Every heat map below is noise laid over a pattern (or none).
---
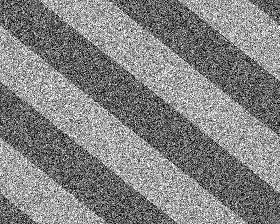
diagonal stripes
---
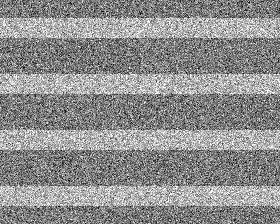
horizontal stripes
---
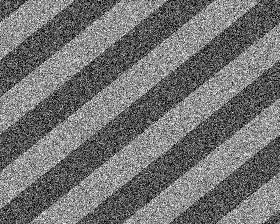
diagonal stripes
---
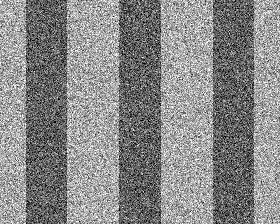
vertical stripes
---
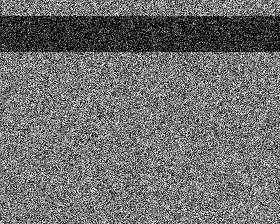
one horizontal stripe
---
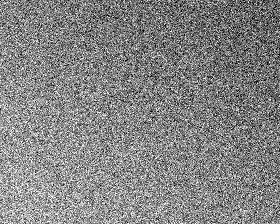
a smooth slope
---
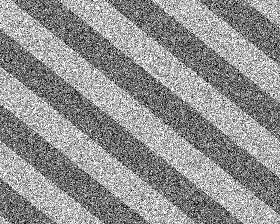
diagonal stripes
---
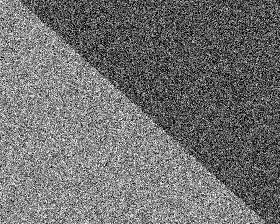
a sharp edge
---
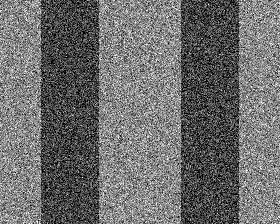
vertical stripes
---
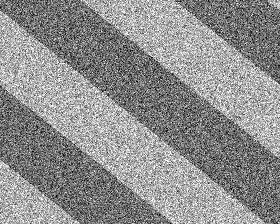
diagonal stripes
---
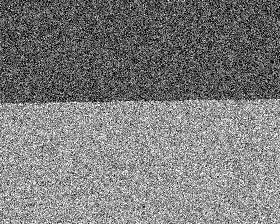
a sharp edge
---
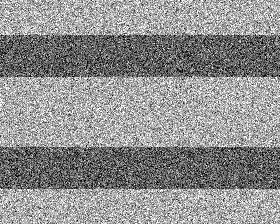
horizontal stripes
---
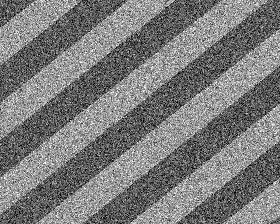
diagonal stripes
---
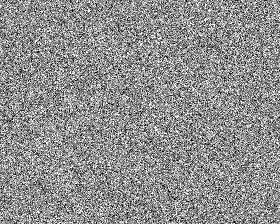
only noise
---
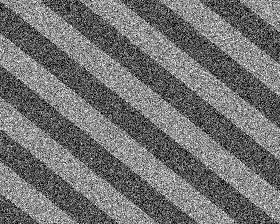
diagonal stripes
